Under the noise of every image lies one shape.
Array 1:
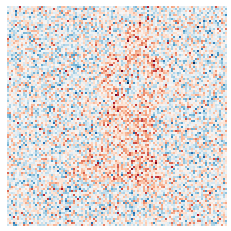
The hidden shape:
chess bishop
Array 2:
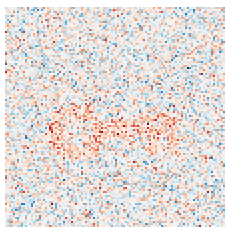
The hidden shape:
key
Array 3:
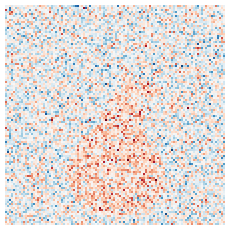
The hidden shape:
pear
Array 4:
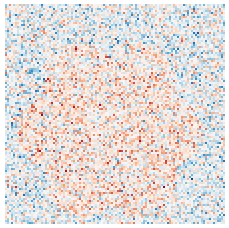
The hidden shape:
flower
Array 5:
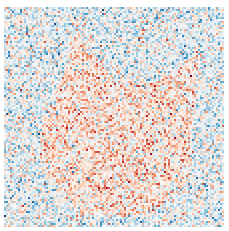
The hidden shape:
cat's head
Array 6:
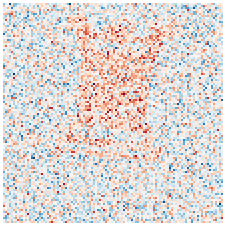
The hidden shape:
chess rook
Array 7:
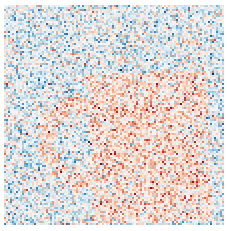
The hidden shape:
cup
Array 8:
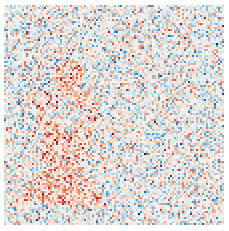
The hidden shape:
chess bishop
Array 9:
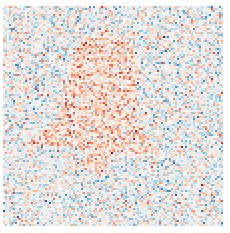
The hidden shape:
bell
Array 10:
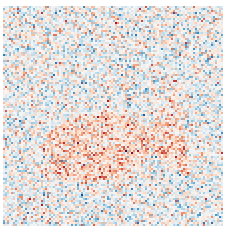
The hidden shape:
fish
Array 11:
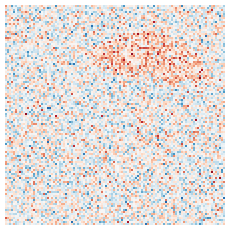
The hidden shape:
umbrella
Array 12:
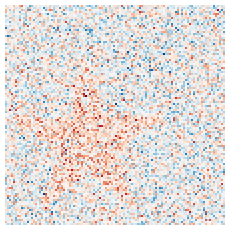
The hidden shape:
star
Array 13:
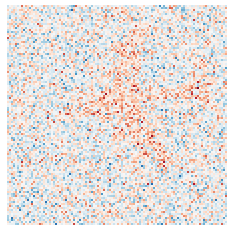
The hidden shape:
airplane
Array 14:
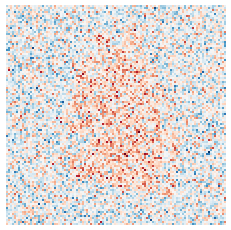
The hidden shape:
chess knight
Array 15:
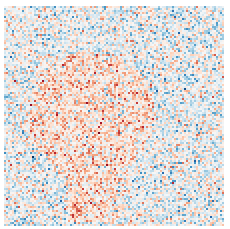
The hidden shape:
light bulb
